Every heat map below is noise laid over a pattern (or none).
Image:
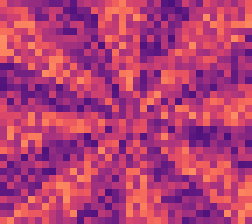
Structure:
spokes from one point
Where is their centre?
centre
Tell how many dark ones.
8
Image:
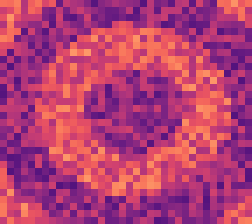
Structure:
rings round one point
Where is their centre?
centre
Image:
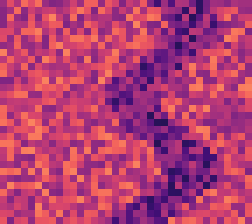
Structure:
a wavy band
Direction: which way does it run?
top to bottom
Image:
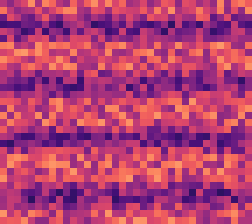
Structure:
horizontal stripes
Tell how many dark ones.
4
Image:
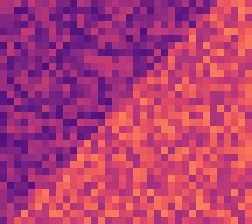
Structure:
a sharp edge
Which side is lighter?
bottom right
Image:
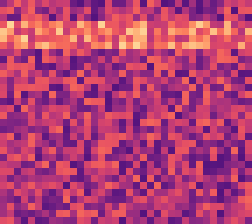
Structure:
one horizontal stripe
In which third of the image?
top
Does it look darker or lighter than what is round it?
lighter
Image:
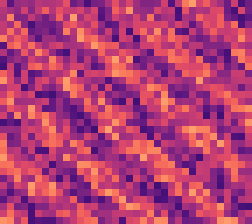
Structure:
diagonal stripes
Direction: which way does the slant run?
top left to bottom right
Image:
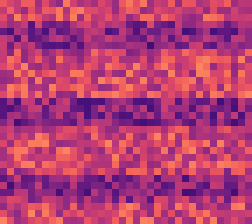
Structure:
horizontal stripes
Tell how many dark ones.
3
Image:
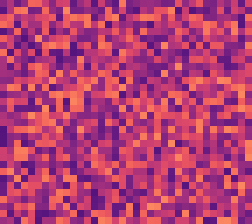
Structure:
only noise
